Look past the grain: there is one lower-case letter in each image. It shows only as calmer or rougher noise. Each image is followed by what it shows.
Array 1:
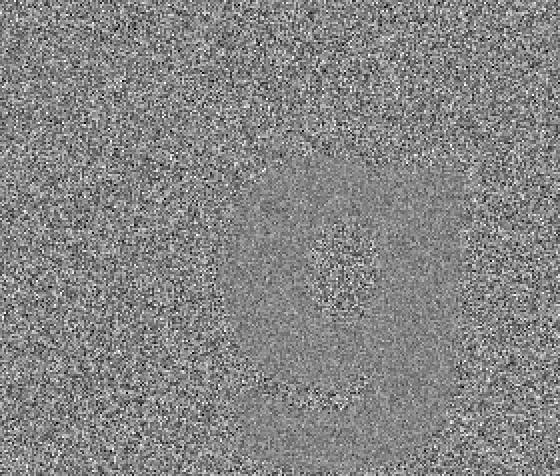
calm g
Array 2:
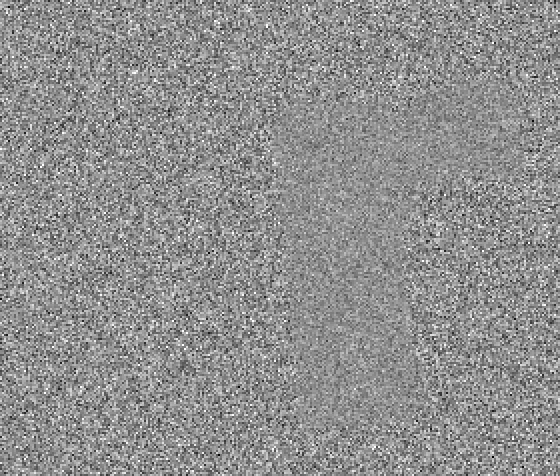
calm r
